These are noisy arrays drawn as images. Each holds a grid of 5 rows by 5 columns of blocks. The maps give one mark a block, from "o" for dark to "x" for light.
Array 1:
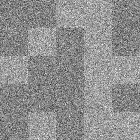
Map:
ooxxo
oxoxo
xooxx
oooxo
oxoxx
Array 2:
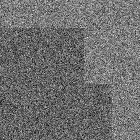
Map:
xxxxx
oooxx
oooxx
oooox
oooox
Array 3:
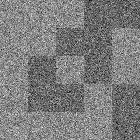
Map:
xxxoo
xxoox
xoxox
xooxo
xxxxo
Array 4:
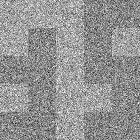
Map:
xxxoo
xoxox
ooxoo
xoxxo
ooxoo
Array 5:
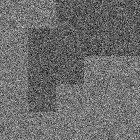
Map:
xxooo
xoooo
xooxx
xoxxx
xxxxx
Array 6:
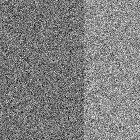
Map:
oooxx
oooxx
oooxx
oooxx
oooxx
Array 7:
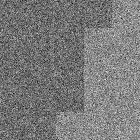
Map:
oooox
oooxx
oooxx
oooxx
ooxxx
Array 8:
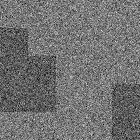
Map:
xxxxx
oxxxx
ooxxx
ooxxo
xxxxo
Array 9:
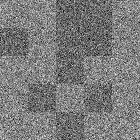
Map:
xxoox
oxoox
xxoxx
xoxox
xxoxx
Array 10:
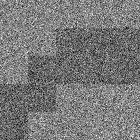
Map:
xxxxx
xxooo
xoooo
ooxxx
oxxxx
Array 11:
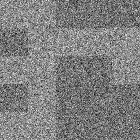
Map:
xxooo
oxxxx
xxoox
oxooo
xxooo
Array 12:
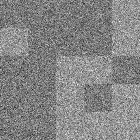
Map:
oooox
xooox
ooxxo
ooxox
ooxxx
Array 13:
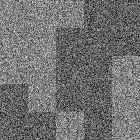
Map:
xxxoo
xxooo
xxoox
oxoox
ooxox
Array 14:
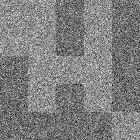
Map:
xxoxo
xxoxo
oxxxo
oxoxo
oooox
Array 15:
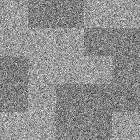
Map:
xooxx
xxxoo
oxxxo
oxooo
xxoox
